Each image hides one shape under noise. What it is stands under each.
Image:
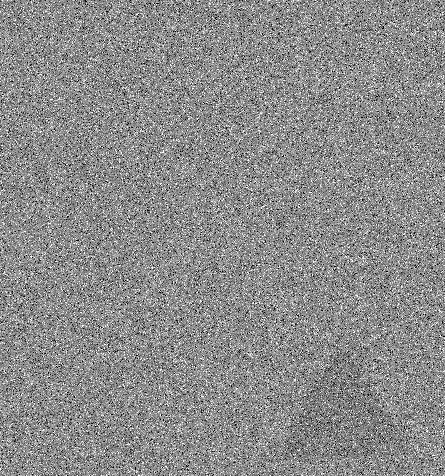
triangle
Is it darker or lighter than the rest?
darker
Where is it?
bottom right
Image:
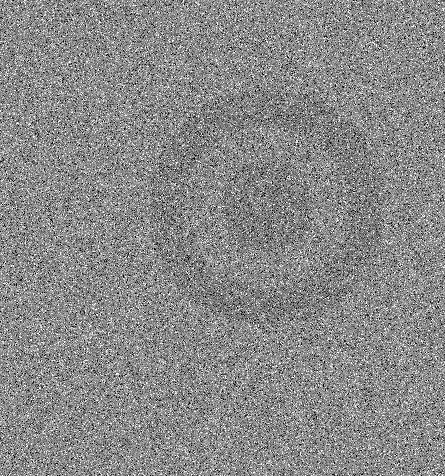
bullseye
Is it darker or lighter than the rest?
darker
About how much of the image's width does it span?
half
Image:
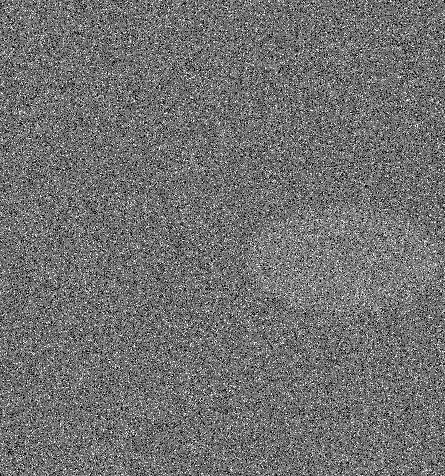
ellipse
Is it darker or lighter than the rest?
lighter
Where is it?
middle right
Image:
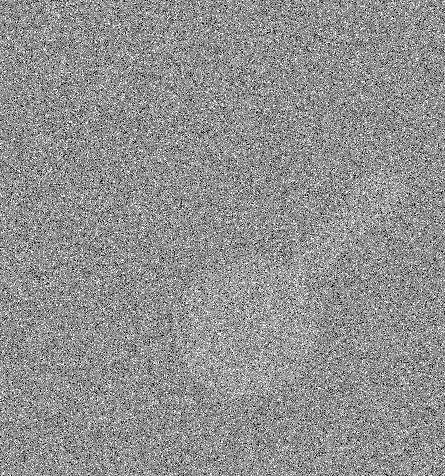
lollipop
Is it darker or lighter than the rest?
lighter
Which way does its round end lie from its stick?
down and left
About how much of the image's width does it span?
half
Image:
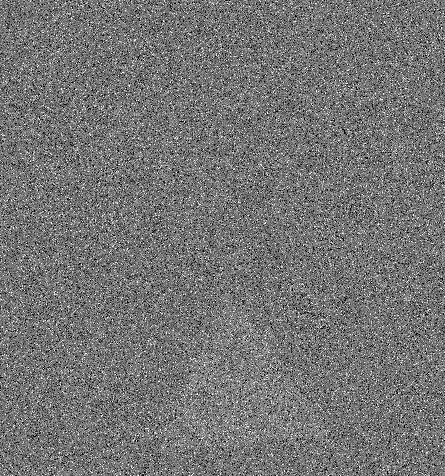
triangle
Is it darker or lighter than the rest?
lighter
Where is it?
bottom middle
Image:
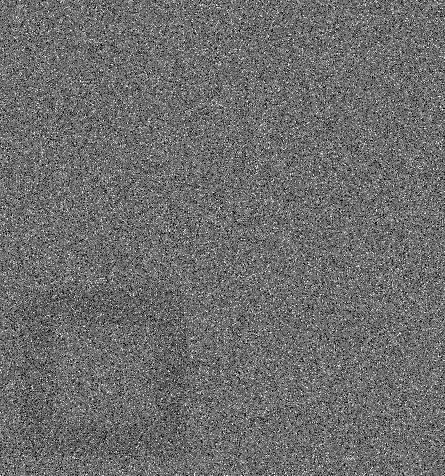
square frame
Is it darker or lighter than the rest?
darker
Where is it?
bottom left
